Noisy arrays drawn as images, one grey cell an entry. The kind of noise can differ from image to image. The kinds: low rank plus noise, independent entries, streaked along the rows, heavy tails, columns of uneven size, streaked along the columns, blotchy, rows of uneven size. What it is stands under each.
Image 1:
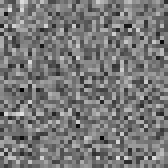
low rank plus noise
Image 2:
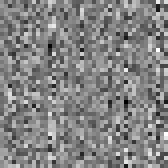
columns of uneven size
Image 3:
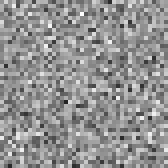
independent entries
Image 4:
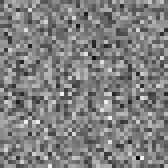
low rank plus noise
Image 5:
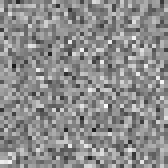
independent entries
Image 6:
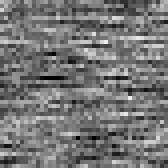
streaked along the rows
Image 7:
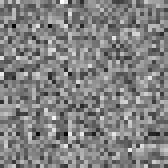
low rank plus noise
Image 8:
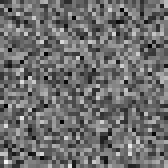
independent entries
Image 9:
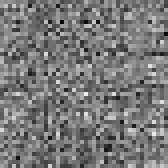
low rank plus noise
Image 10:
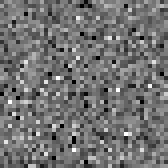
heavy tails
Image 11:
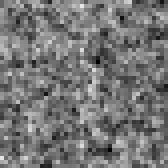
blotchy
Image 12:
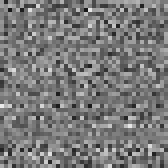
rows of uneven size
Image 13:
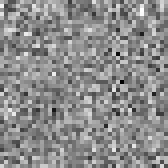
low rank plus noise
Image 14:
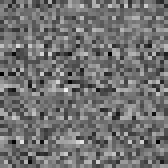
rows of uneven size
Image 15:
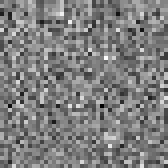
low rank plus noise
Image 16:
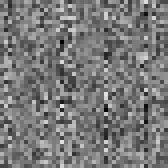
columns of uneven size
